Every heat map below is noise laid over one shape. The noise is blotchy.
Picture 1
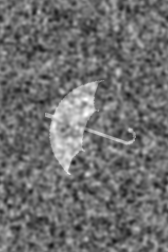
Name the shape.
umbrella
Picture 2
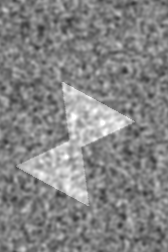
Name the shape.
bow tie
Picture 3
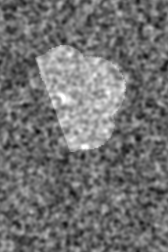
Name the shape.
cloud
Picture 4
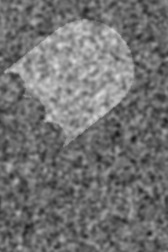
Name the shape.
ghost
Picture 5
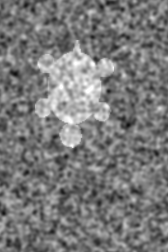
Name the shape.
turtle
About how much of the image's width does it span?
half
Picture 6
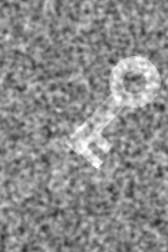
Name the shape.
key
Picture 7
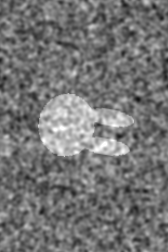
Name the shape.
rabbit's head
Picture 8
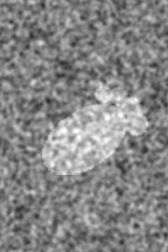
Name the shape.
footprint
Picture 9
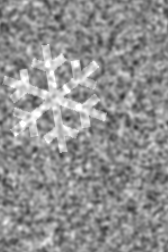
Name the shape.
snowflake
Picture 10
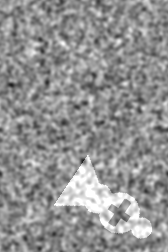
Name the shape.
chess bishop
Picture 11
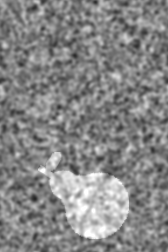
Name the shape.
pear
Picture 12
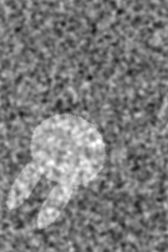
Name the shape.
rabbit's head
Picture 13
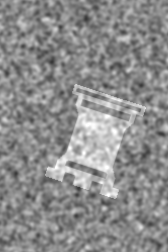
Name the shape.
chess rook
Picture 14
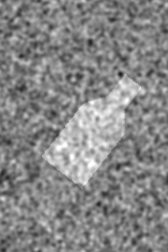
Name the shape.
bottle
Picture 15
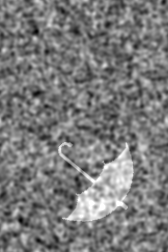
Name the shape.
umbrella
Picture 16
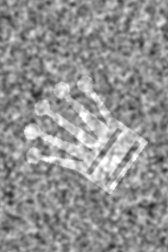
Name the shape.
chess queen
